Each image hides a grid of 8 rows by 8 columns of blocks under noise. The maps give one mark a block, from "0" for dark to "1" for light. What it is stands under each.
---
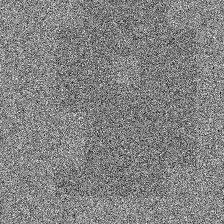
11100011
11000001
11001001
11000001
11100001
11100001
11000011
11111111
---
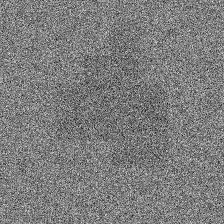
11111111
11110111
11100111
11000011
11000011
11110011
11111111
11111111
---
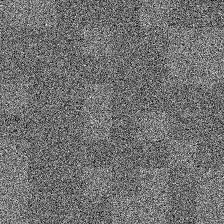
11000100
00010011
00000011
10010000
00010100
10000010
10010101
10001101
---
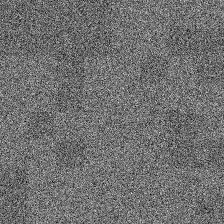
00001111
00001100
11011010
11011111
10111101
11011100
01111111
01111110
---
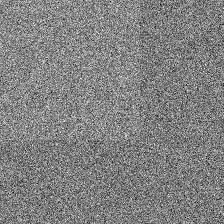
11111000
11111000
11111000
11111000
11111000
00000000
00000000
00000000
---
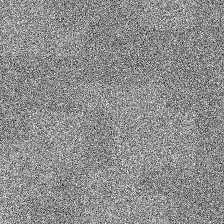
11000110
11100000
00000000
00011100
01101110
11101110
11011000
10011100
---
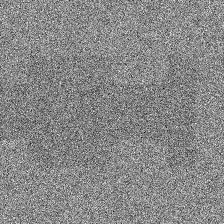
11111111
11111111
10001101
00000001
00000001
10001101
11111111
11111111
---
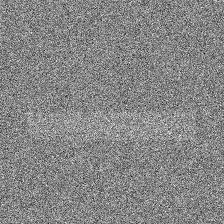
00000000
00000000
00000000
00000000
01111110
00000000
00000000
00000000
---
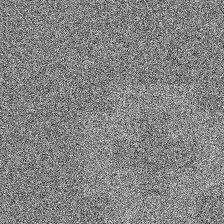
00000000
00000000
00000000
00001110
00011011
00010001
00011011
00001110
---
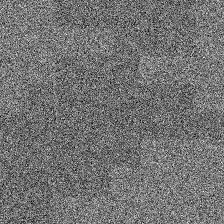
11000001
11110001
11000111
10000001
00000000
00000111
00001111
00111111
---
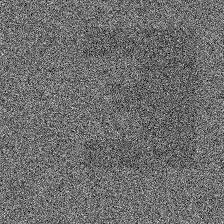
11111111
11100001
11111001
11110001
11111001
11100001
11111111
11111111
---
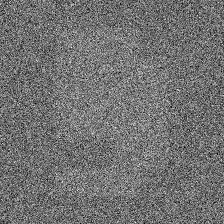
00000000
00111000
00111100
00111100
00111100
00001100
00111000
00000000
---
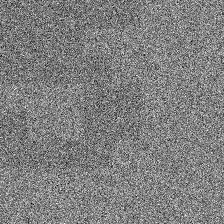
00000111
00011111
00001111
11100111
01100111
00001111
11111111
11111111
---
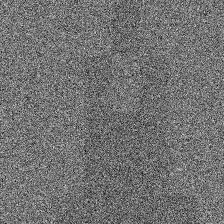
11110111
11110111
11101011
11101011
11100011
11100011
11100011
11000001
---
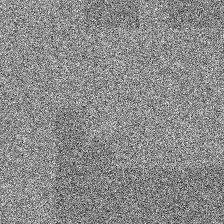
11100100
11111111
11111111
11111111
11011111
11001111
11000000
11000000
